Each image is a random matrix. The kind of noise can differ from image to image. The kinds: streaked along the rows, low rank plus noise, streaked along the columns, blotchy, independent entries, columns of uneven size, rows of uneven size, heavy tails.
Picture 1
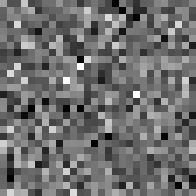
heavy tails
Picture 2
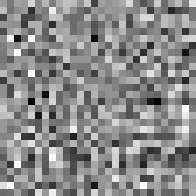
low rank plus noise
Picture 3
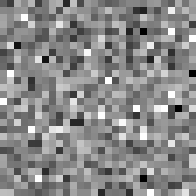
heavy tails
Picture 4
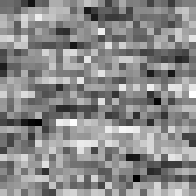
streaked along the rows
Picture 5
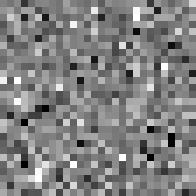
heavy tails
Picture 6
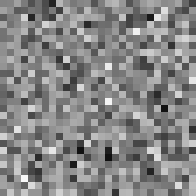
independent entries
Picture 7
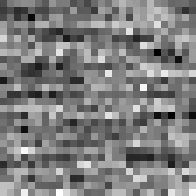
streaked along the rows
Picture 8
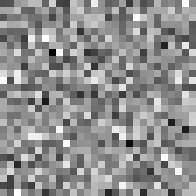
independent entries
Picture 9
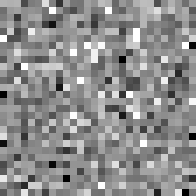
heavy tails
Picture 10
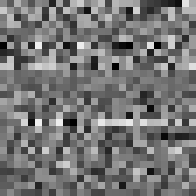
rows of uneven size
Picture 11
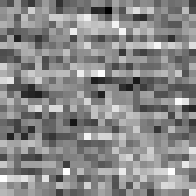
streaked along the rows
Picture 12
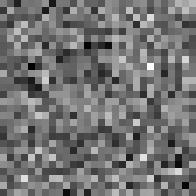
low rank plus noise
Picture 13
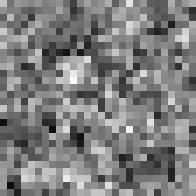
blotchy
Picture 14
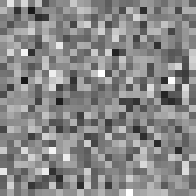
independent entries
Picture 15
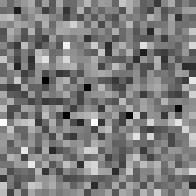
independent entries
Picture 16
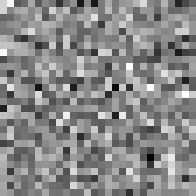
low rank plus noise
